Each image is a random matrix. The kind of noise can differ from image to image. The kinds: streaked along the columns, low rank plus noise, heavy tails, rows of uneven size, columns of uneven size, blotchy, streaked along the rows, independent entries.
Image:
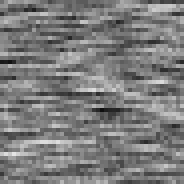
streaked along the rows
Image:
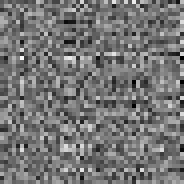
low rank plus noise
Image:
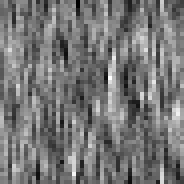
streaked along the columns
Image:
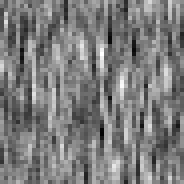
streaked along the columns
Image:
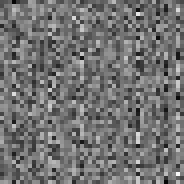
columns of uneven size
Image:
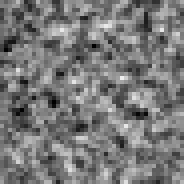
blotchy
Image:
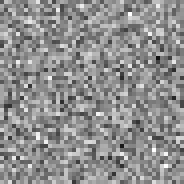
independent entries
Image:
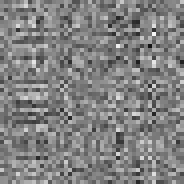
low rank plus noise
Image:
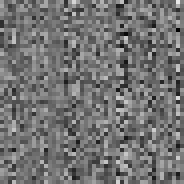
columns of uneven size
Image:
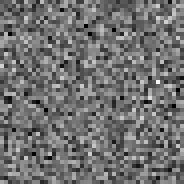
independent entries
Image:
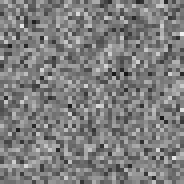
independent entries
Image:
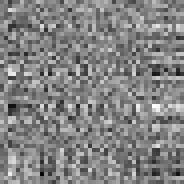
low rank plus noise
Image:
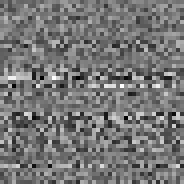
rows of uneven size
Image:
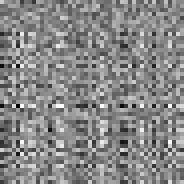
low rank plus noise
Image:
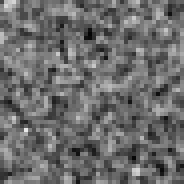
blotchy
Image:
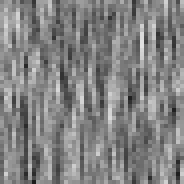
streaked along the columns
